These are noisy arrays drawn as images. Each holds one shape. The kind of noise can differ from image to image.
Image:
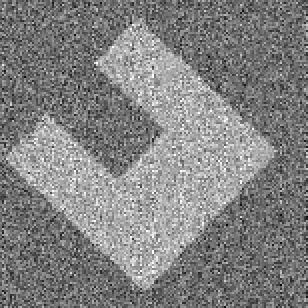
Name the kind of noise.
columns of uneven size
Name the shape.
square with a notch
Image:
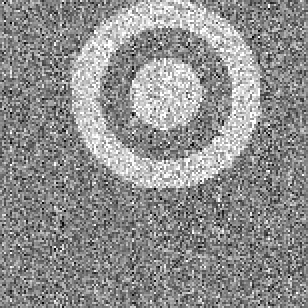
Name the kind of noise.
columns of uneven size
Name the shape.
bullseye
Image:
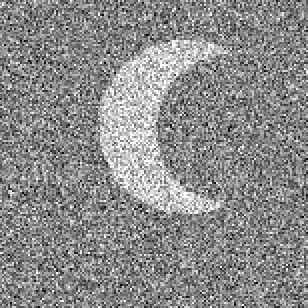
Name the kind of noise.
low rank plus noise
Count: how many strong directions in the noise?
five to eight
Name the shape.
crescent
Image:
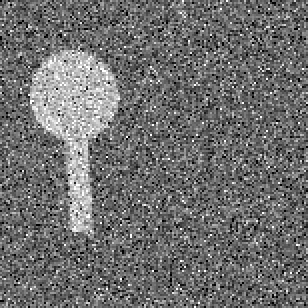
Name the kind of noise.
heavy tails
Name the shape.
lollipop
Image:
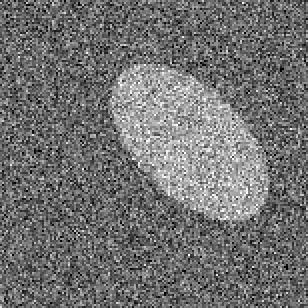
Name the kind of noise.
independent entries
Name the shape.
ellipse
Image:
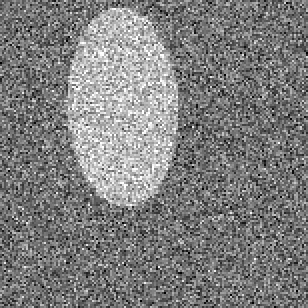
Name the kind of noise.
independent entries
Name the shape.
ellipse
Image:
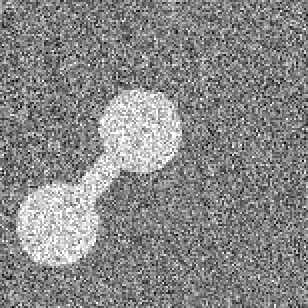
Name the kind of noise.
low rank plus noise
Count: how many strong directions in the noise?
three or four
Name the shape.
dumbbell
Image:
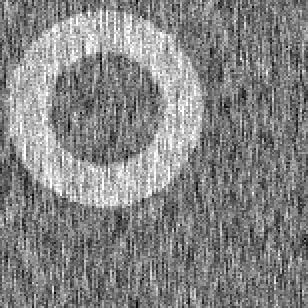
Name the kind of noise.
streaked along the columns
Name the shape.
ring
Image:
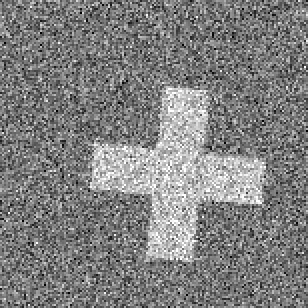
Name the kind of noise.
independent entries
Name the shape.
cross
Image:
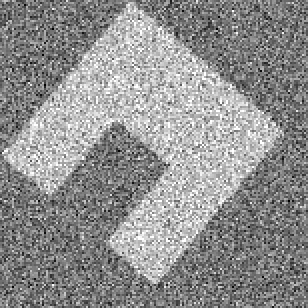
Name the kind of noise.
low rank plus noise
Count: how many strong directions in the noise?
three or four
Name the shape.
square with a notch
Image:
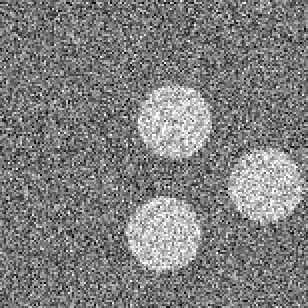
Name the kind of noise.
low rank plus noise
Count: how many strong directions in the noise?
two
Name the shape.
three dots
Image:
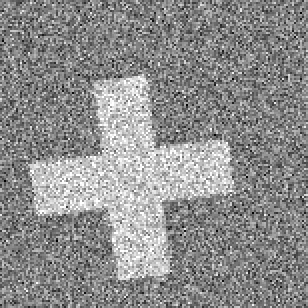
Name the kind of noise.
independent entries
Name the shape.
cross
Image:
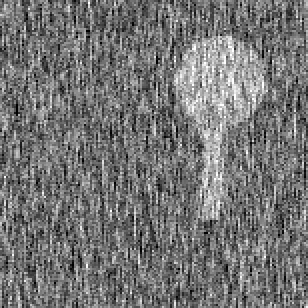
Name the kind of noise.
streaked along the columns
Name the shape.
lollipop
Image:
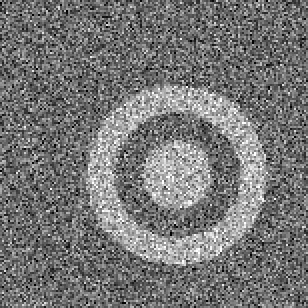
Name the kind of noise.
independent entries
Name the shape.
bullseye
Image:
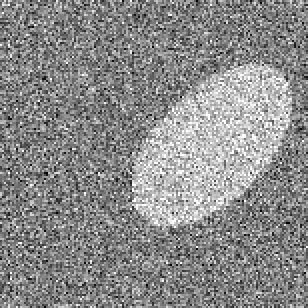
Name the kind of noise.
low rank plus noise
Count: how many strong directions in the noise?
two
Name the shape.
ellipse
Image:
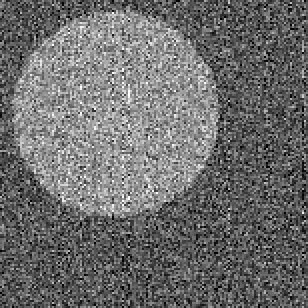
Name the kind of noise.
columns of uneven size
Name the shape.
disc
